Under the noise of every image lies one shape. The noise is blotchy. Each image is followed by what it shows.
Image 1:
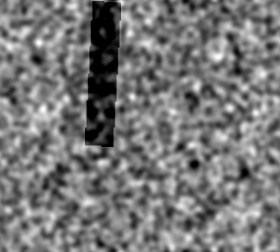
bar
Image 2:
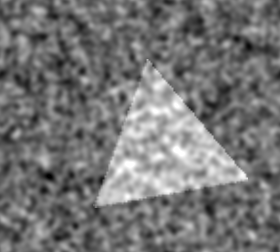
triangle
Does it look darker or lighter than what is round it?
lighter
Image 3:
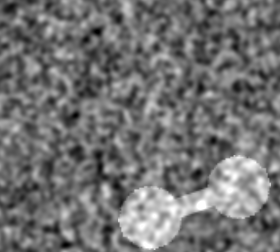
dumbbell
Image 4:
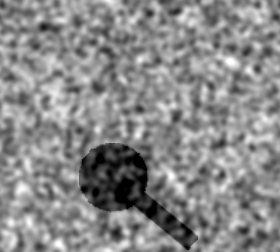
lollipop
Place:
bottom middle
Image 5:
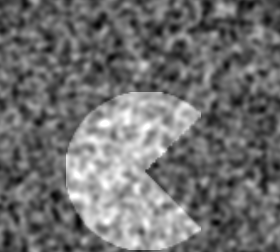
disc with a wedge cut out
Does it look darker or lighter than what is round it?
lighter
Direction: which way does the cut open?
right
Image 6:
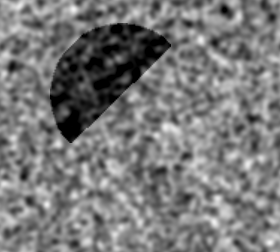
half disc
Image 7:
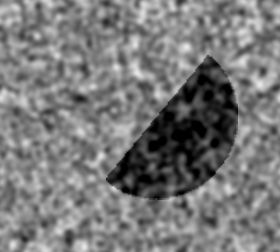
half disc
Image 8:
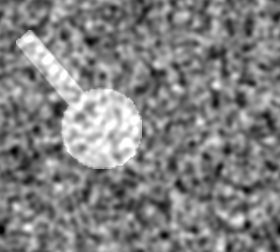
lollipop
